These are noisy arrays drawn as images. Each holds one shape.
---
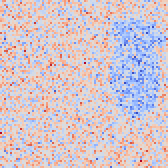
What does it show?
blue footprint
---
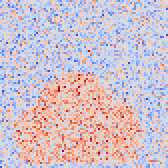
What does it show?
red cloud
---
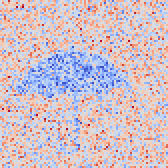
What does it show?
blue umbrella
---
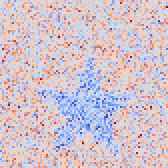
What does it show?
blue star
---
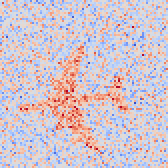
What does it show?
red airplane
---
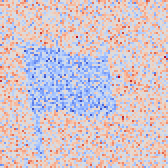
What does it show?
blue flag
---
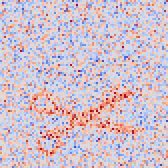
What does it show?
red pair of scissors
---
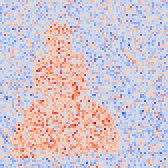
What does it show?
red chess pawn
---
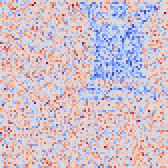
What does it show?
blue chess rook
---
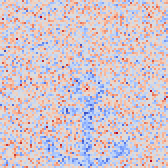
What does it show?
blue anchor
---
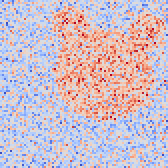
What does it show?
red bear's head
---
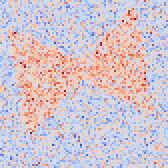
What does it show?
red bow tie
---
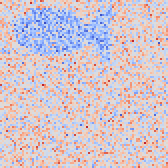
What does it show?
blue fish
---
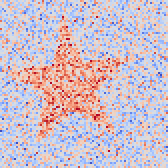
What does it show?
red star
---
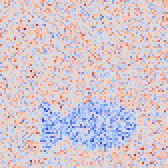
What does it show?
blue fish
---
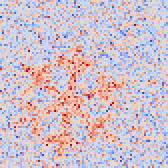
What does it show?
red snowflake
